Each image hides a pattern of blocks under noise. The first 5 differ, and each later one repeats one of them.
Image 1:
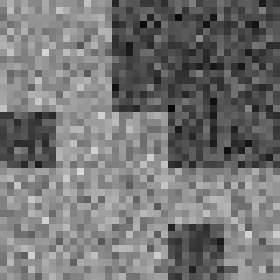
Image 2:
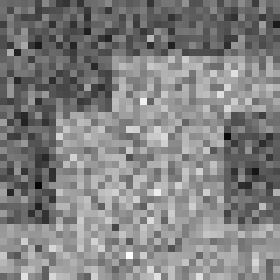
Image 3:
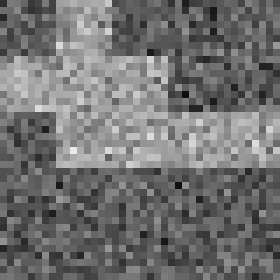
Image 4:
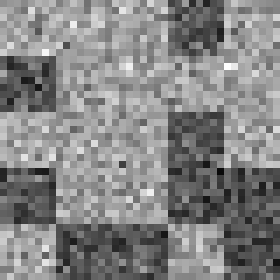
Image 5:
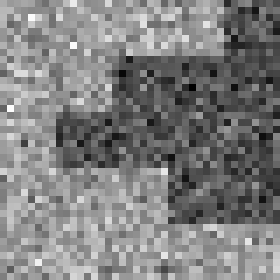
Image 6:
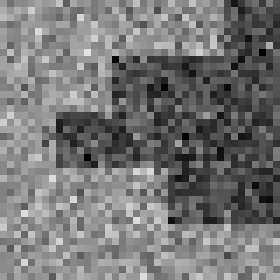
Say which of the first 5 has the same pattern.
5
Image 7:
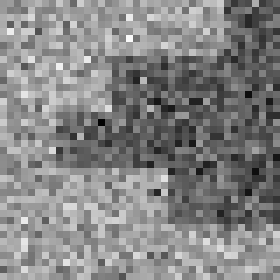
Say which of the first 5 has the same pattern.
5
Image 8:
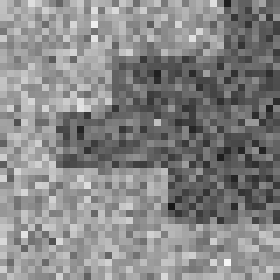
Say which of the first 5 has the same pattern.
5
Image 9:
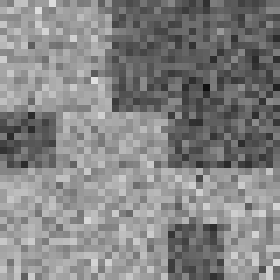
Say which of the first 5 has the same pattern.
1
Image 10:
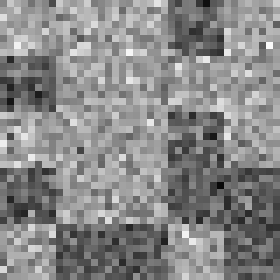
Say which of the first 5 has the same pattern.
4
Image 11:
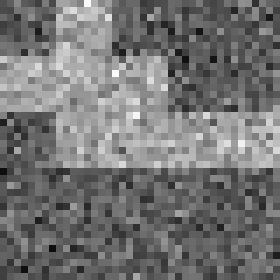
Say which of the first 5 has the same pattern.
3
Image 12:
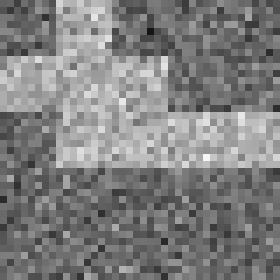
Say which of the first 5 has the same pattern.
3
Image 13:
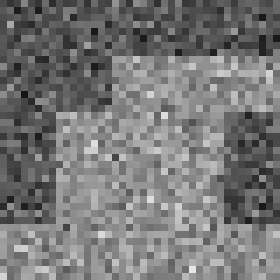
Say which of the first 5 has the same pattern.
2
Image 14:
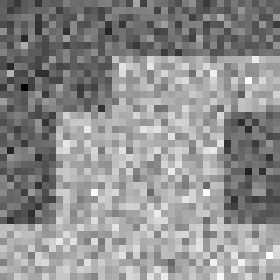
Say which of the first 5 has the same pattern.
2
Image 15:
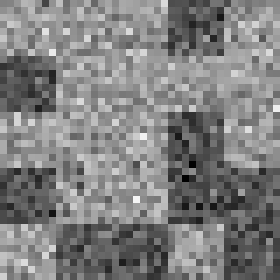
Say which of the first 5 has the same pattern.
4
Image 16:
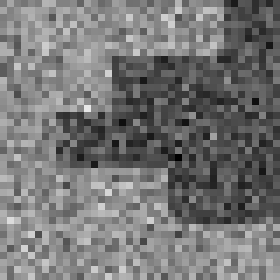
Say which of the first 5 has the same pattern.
5
